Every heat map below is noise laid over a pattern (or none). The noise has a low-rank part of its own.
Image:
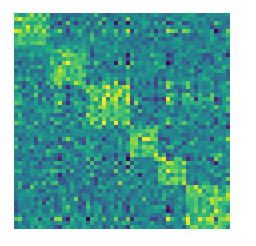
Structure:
blocks along the diagonal
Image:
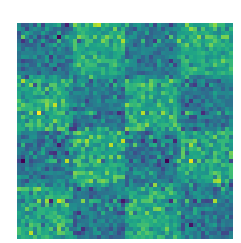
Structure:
a checkerboard
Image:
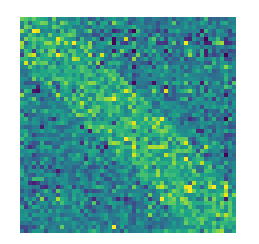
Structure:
a diagonal band
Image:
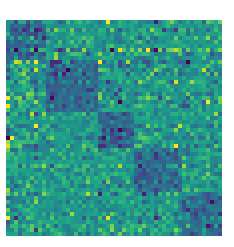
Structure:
blocks along the diagonal
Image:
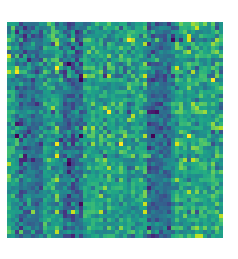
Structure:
bands of columns
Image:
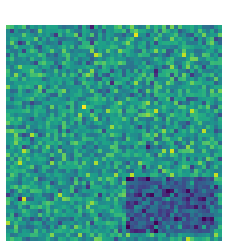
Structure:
one block
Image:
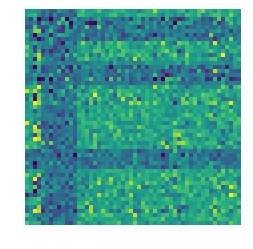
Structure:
bands of rows crossing bands of columns
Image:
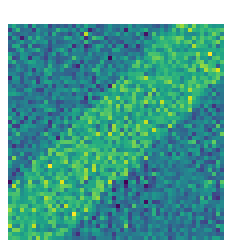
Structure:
a diagonal band
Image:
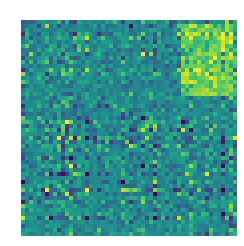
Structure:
one block
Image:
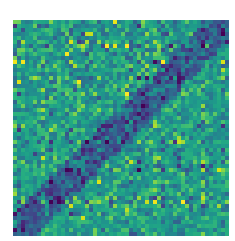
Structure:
a diagonal band
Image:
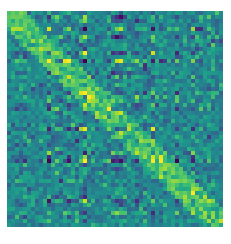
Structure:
a diagonal band
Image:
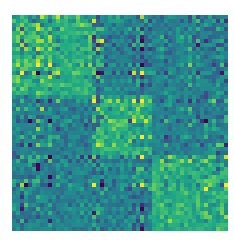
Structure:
blocks along the diagonal
